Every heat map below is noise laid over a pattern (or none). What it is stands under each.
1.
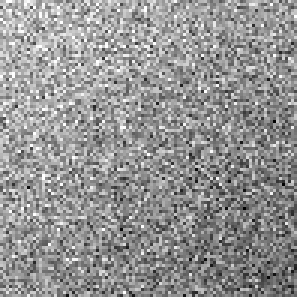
a smooth slope
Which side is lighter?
top left
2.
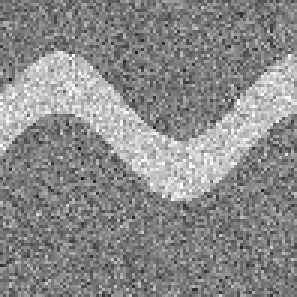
a wavy band
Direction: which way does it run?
left to right
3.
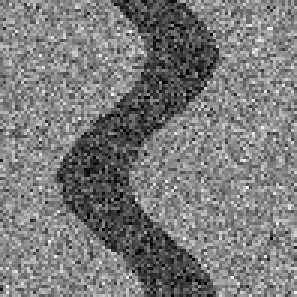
a wavy band
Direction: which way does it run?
top to bottom
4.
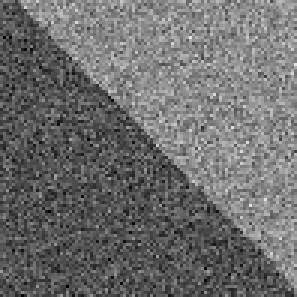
a sharp edge
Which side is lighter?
top right
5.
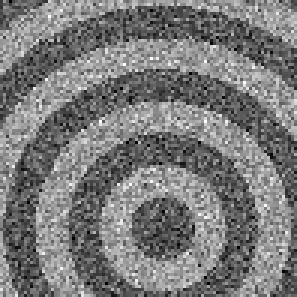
rings round one point
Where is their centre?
bottom middle
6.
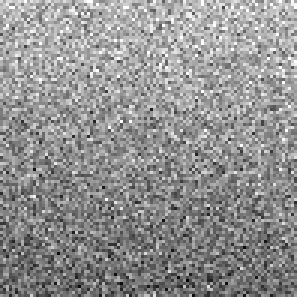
a smooth slope
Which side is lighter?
top
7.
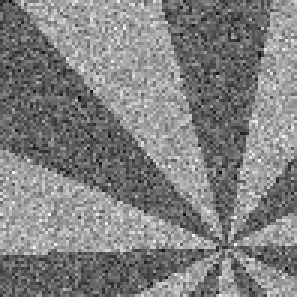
spokes from one point
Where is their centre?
bottom right
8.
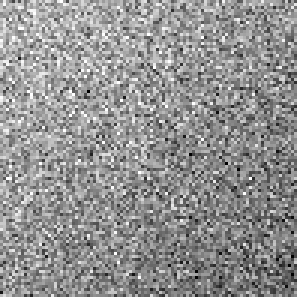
a smooth slope
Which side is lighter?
top left
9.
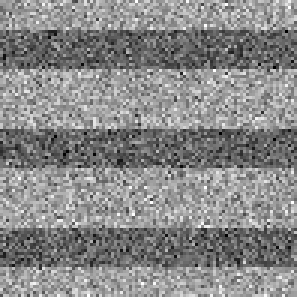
horizontal stripes
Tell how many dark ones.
3
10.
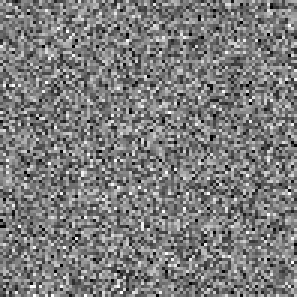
only noise
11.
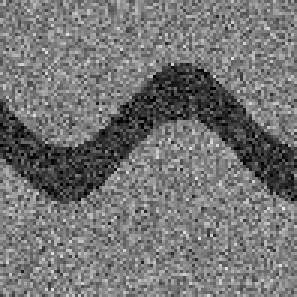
a wavy band
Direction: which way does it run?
left to right
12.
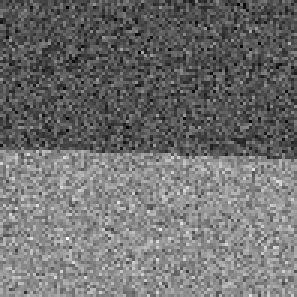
a sharp edge
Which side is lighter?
bottom
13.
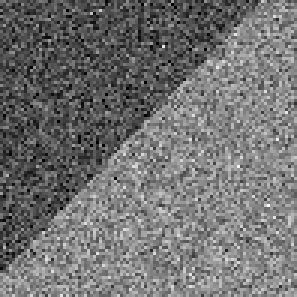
a sharp edge
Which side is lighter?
bottom right
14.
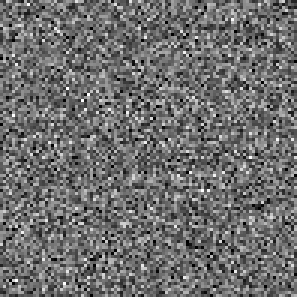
only noise
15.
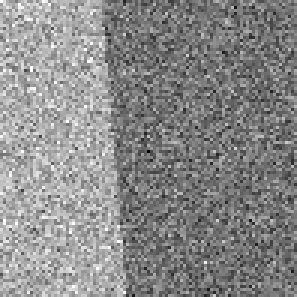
a sharp edge
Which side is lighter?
left
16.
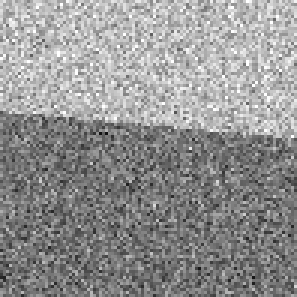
a sharp edge
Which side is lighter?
top
